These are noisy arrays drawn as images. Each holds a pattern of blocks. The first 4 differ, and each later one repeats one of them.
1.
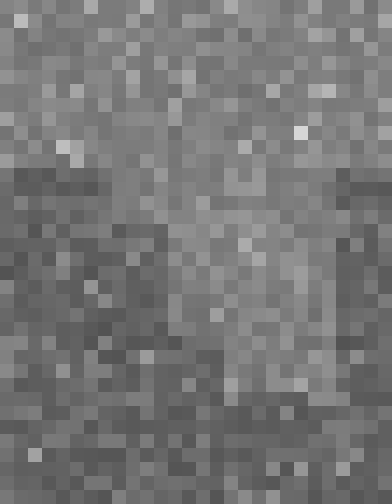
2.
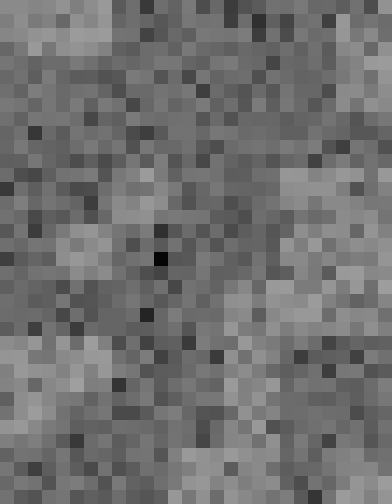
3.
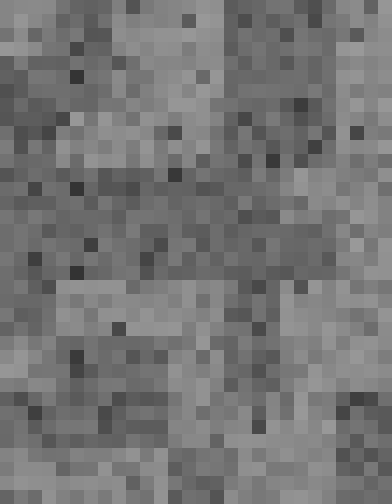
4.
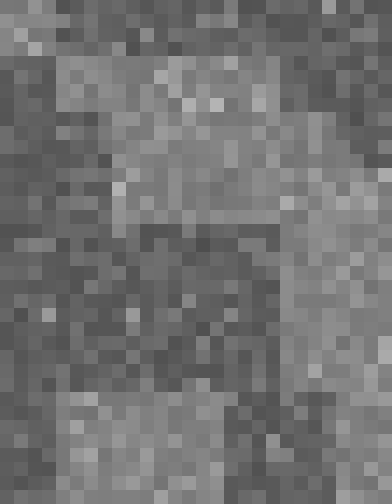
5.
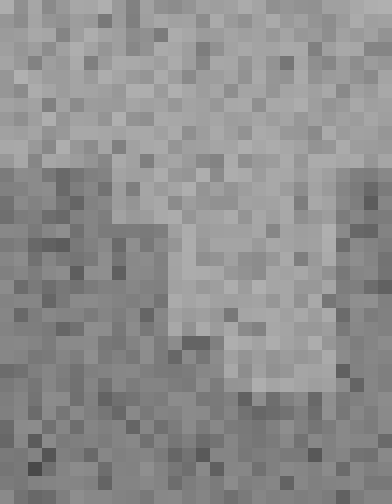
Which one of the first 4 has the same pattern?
1
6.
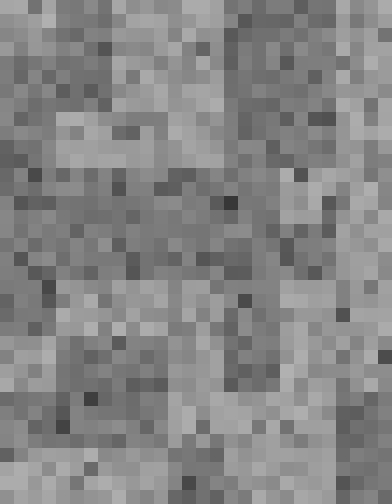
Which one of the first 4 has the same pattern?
3
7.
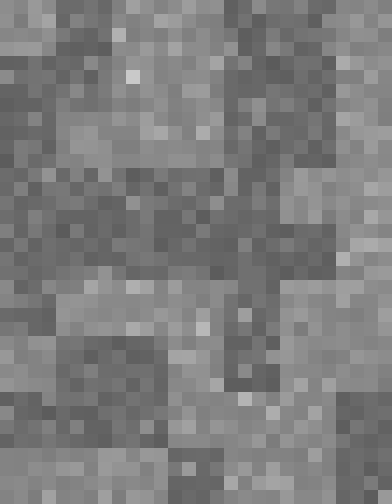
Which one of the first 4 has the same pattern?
3
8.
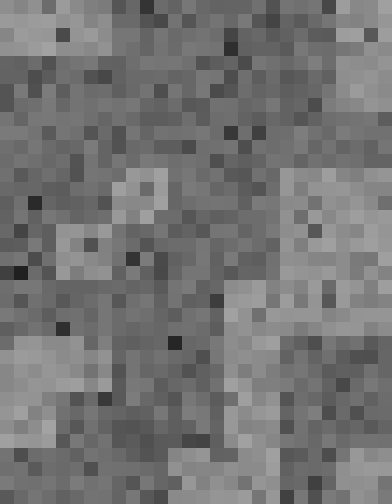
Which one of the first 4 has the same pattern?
2
